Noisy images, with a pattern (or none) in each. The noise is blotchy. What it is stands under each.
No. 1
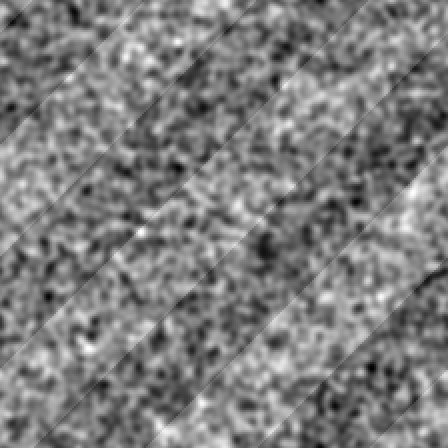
diagonal stripes
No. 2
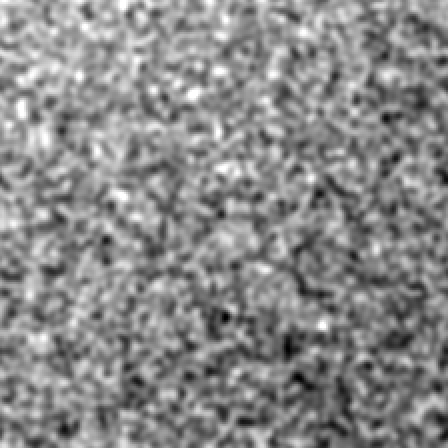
a smooth slope
